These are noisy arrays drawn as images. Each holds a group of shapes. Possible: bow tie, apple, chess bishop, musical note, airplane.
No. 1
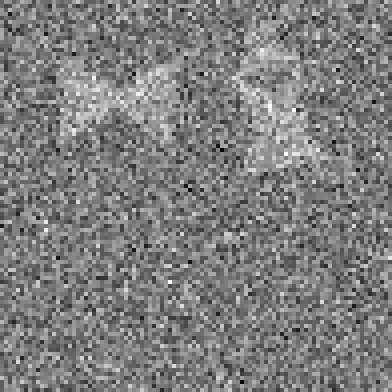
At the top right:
chess bishop
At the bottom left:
nothing
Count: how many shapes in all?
2
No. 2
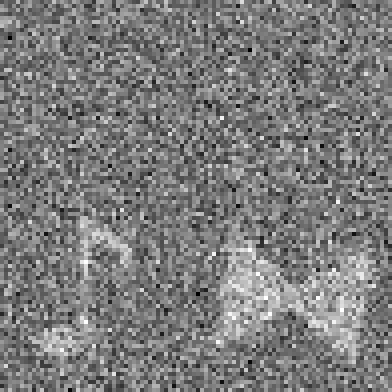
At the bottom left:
musical note
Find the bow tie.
bottom right
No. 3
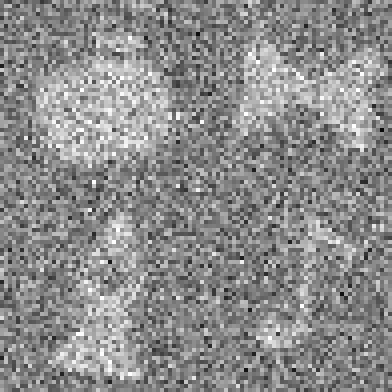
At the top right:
bow tie
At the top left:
apple
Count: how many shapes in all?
4
